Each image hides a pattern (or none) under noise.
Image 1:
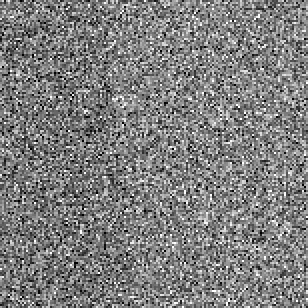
a sharp edge
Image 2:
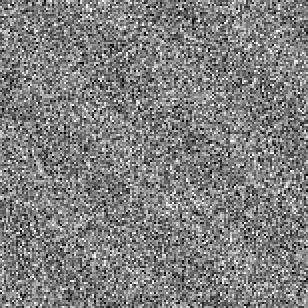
diagonal stripes
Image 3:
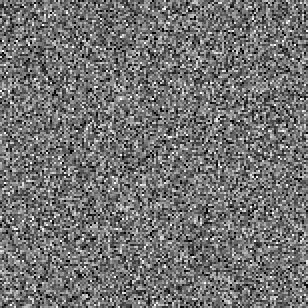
only noise
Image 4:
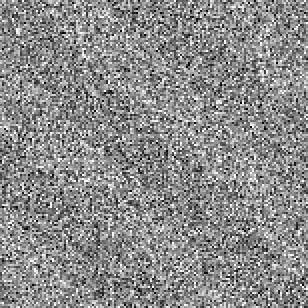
diagonal stripes
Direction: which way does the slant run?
top left to bottom right
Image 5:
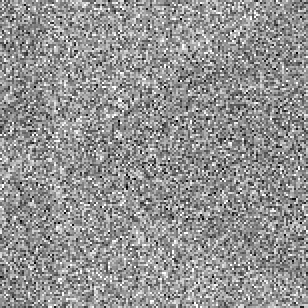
spokes from one point
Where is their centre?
middle left
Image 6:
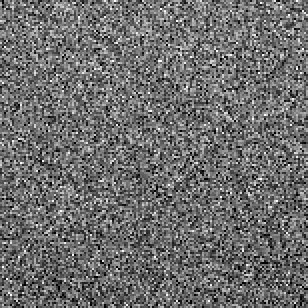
a smooth slope
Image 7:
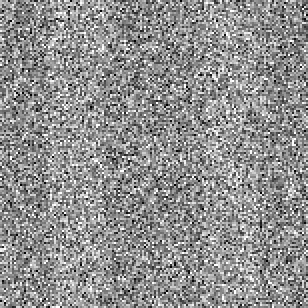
vertical stripes
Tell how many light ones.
2
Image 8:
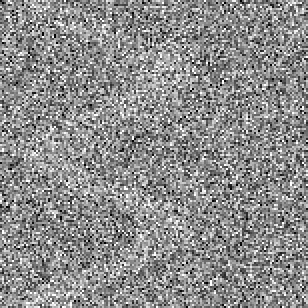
a wavy band
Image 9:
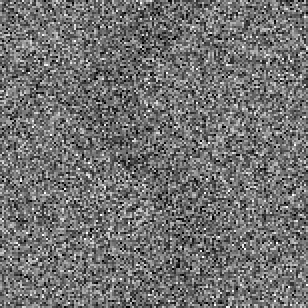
a wavy band
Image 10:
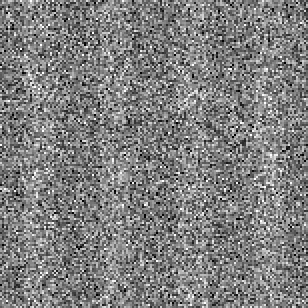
vertical stripes
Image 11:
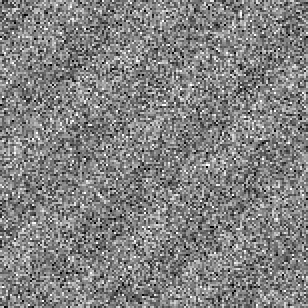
diagonal stripes
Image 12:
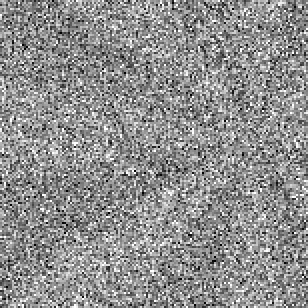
spokes from one point
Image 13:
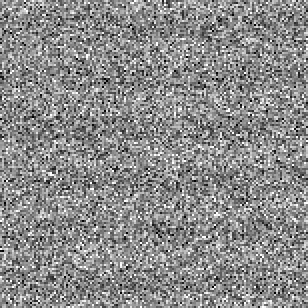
horizontal stripes
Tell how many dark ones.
6
